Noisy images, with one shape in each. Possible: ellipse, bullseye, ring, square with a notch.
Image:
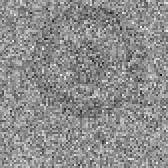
bullseye
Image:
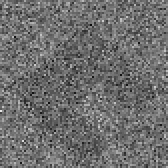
square with a notch
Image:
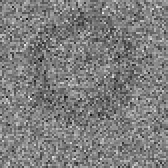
ring
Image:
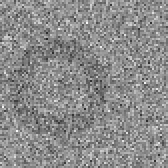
ring
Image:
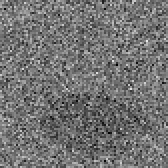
ellipse
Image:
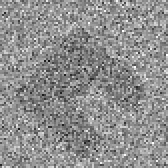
square with a notch
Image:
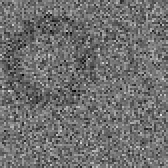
ring
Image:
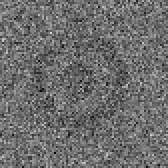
bullseye
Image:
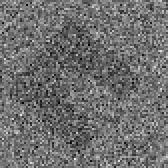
square with a notch
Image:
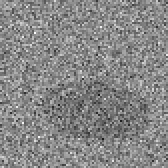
ellipse
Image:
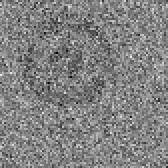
bullseye
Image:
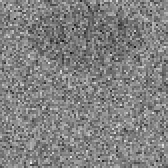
ellipse
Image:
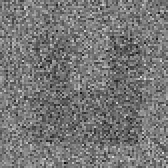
square with a notch
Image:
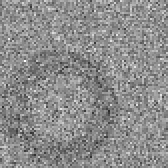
ring
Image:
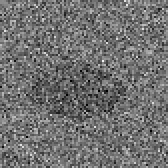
ellipse
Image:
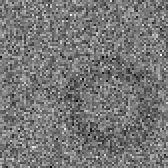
ring
